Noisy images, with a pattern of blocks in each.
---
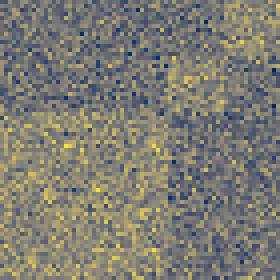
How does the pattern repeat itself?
mirrored about the diagonal from the bottom left
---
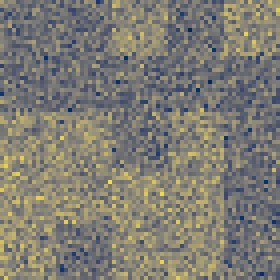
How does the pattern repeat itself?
no symmetry
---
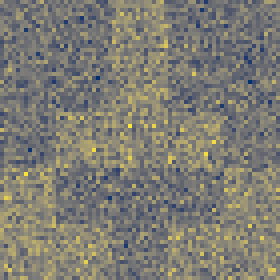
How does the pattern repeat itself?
left and right mirror each other
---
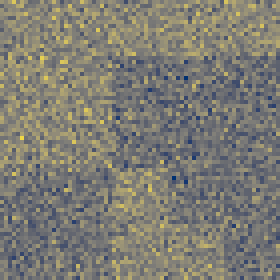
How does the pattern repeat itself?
no symmetry
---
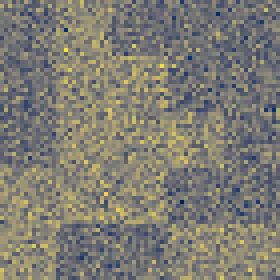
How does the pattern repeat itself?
no symmetry
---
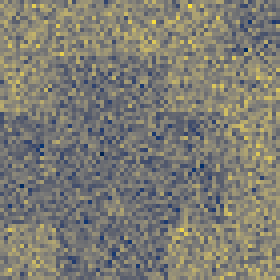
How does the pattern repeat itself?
mirrored about the diagonal from the bottom left
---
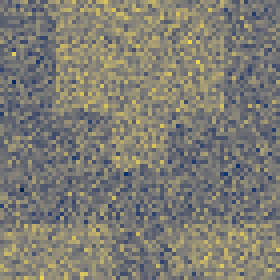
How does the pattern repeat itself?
left and right mirror each other
